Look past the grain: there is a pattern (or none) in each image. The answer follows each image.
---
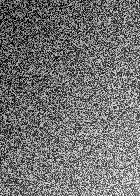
a smooth slope
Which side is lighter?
bottom right
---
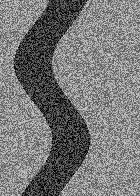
a wavy band
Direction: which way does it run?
top to bottom
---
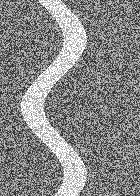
a wavy band
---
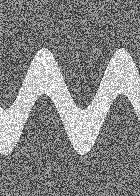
a wavy band
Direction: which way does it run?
left to right
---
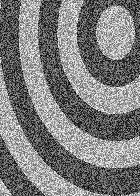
rings round one point
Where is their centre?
top right
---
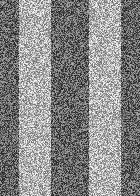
vertical stripes
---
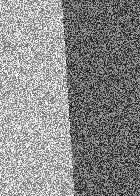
a sharp edge
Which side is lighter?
left
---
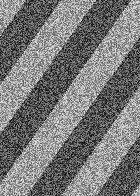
diagonal stripes
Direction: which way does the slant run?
bottom left to top right
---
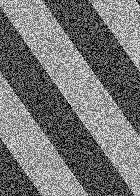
diagonal stripes
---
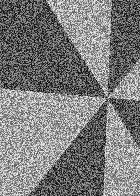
spokes from one point
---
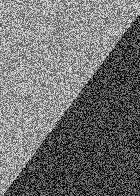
a sharp edge
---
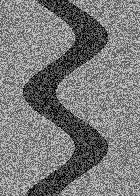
a wavy band
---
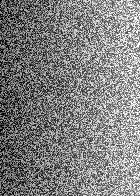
a smooth slope
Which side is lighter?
right
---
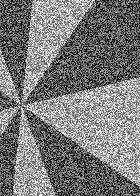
spokes from one point
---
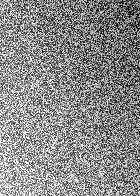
a smooth slope
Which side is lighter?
bottom left
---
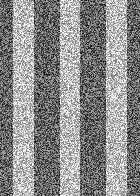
vertical stripes
